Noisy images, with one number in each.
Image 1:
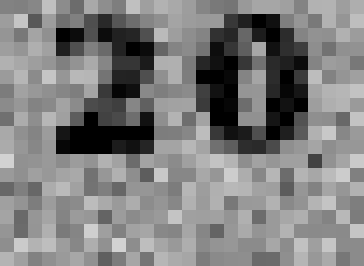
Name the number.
20
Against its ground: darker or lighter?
darker
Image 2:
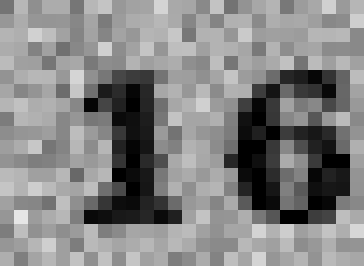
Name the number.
16
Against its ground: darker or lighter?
darker
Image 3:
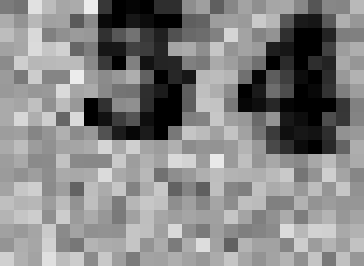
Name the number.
54
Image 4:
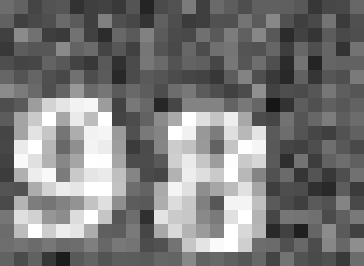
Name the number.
98
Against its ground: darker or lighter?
lighter
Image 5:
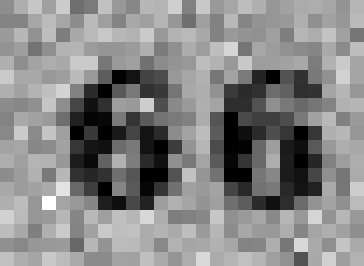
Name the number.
66
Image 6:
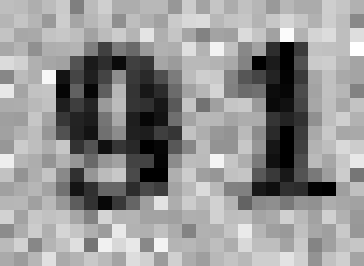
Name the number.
91
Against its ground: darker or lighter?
darker
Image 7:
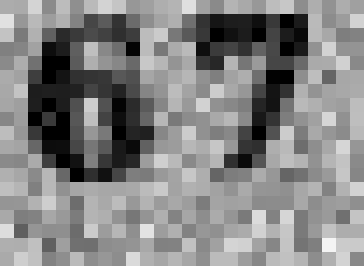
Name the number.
67
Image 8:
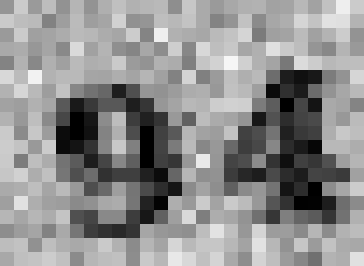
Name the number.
94
